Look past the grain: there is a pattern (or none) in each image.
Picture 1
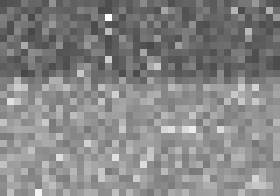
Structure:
a sharp edge
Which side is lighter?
bottom
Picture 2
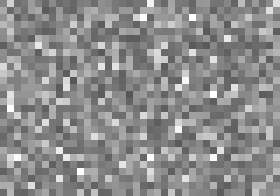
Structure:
only noise
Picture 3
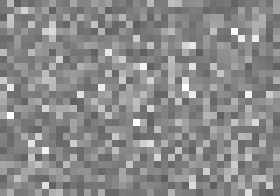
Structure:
only noise
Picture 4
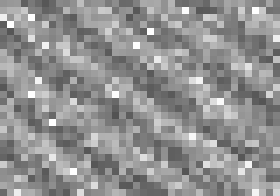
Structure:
diagonal stripes
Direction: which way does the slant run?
top left to bottom right
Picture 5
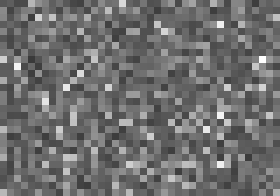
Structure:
only noise
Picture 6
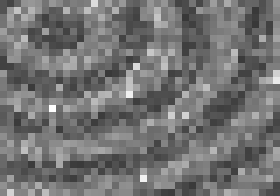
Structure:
rings round one point
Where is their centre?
top left
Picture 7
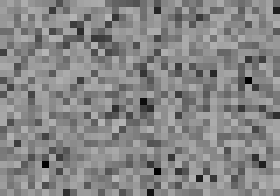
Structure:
only noise
